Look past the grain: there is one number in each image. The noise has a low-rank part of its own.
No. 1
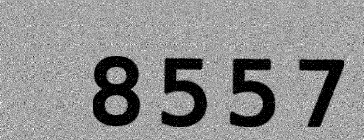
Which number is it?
8557
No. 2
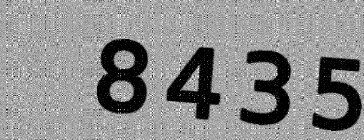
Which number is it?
8435
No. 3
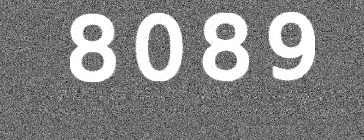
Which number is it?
8089
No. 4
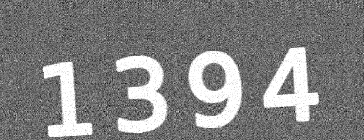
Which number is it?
1394
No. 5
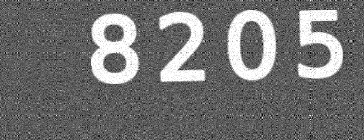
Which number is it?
8205
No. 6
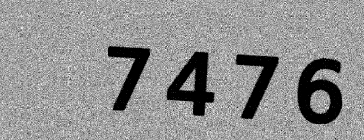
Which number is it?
7476
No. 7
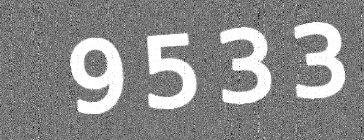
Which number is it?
9533
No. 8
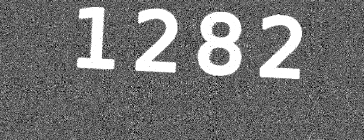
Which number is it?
1282
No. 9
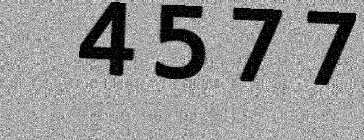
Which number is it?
4577
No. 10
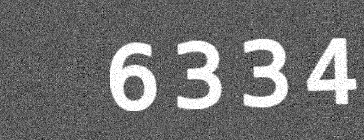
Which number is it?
6334
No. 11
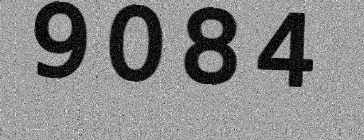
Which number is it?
9084
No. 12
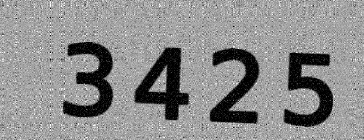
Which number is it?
3425
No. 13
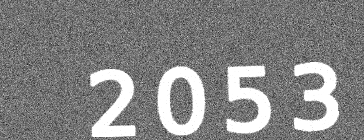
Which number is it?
2053
